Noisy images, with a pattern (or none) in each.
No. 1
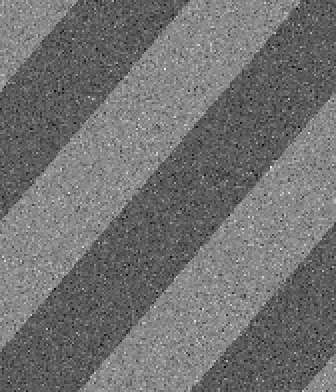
diagonal stripes
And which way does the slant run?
bottom left to top right
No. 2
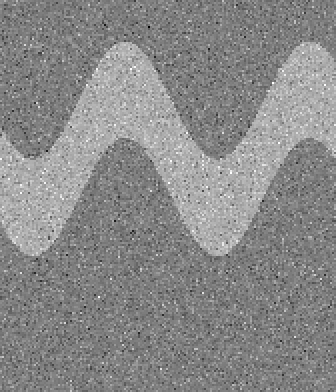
a wavy band
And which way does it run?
left to right
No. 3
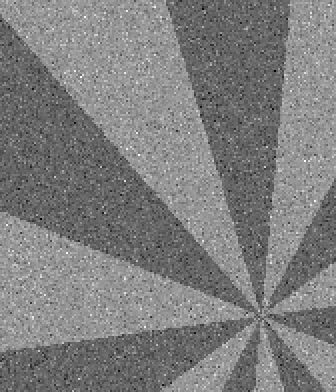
spokes from one point
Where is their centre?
bottom right
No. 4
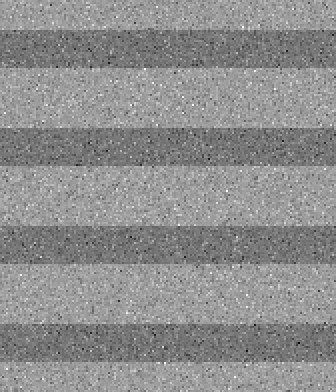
horizontal stripes
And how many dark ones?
4
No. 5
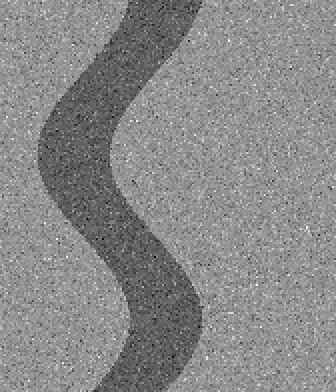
a wavy band
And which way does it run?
top to bottom
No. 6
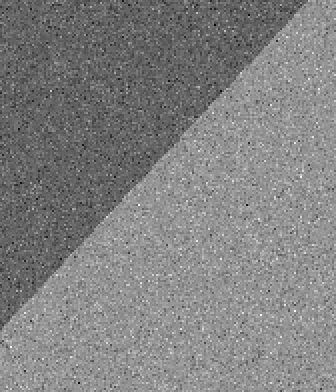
a sharp edge
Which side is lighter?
bottom right
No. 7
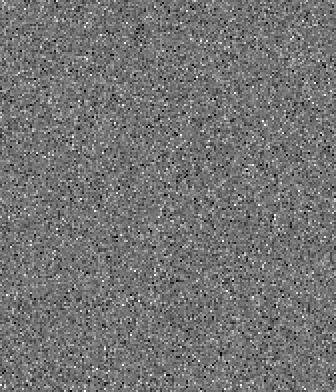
only noise
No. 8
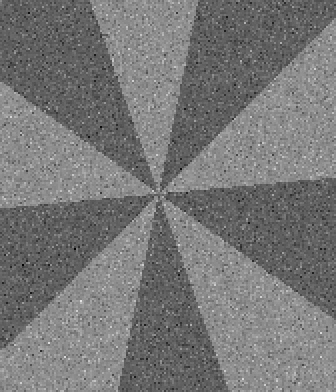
spokes from one point
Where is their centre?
centre
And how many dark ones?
5
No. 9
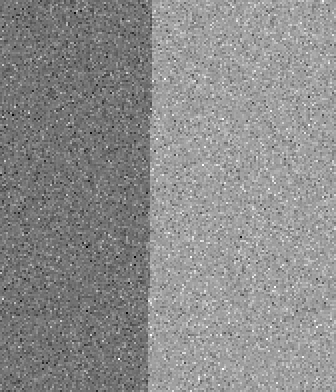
a sharp edge
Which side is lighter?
right
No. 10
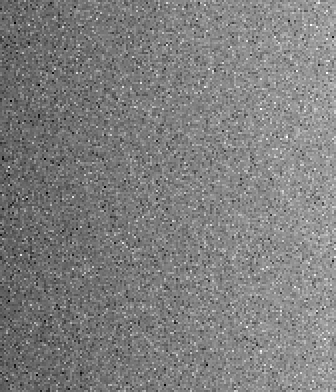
a smooth slope
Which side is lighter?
right
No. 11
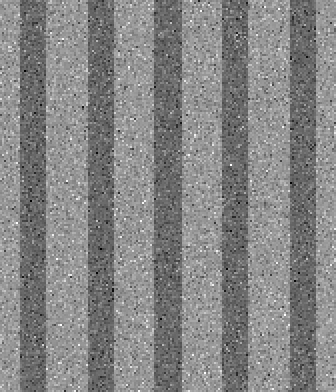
vertical stripes
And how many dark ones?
5
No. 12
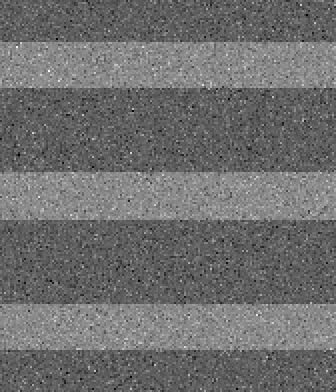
horizontal stripes
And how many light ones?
3
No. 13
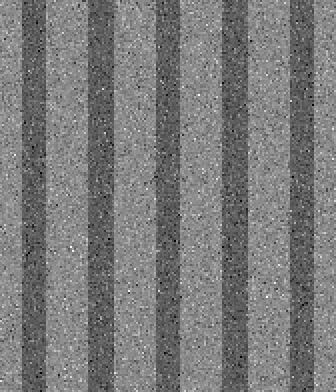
vertical stripes
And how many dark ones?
5
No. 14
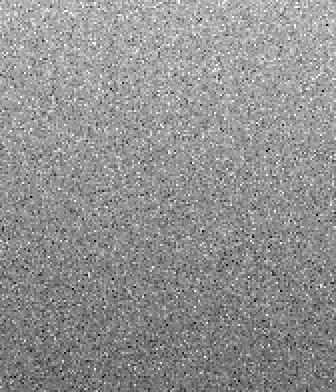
a smooth slope
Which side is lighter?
top
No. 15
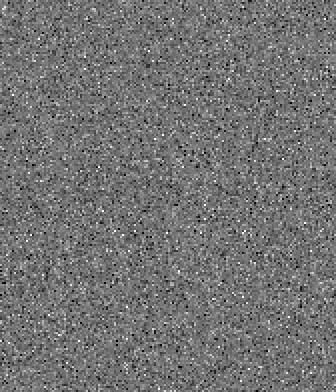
only noise
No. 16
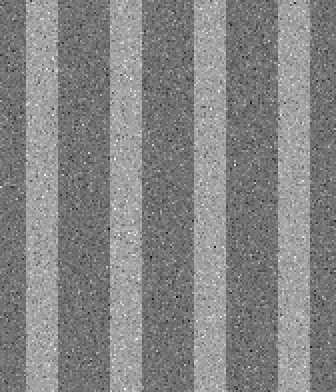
vertical stripes
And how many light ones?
4
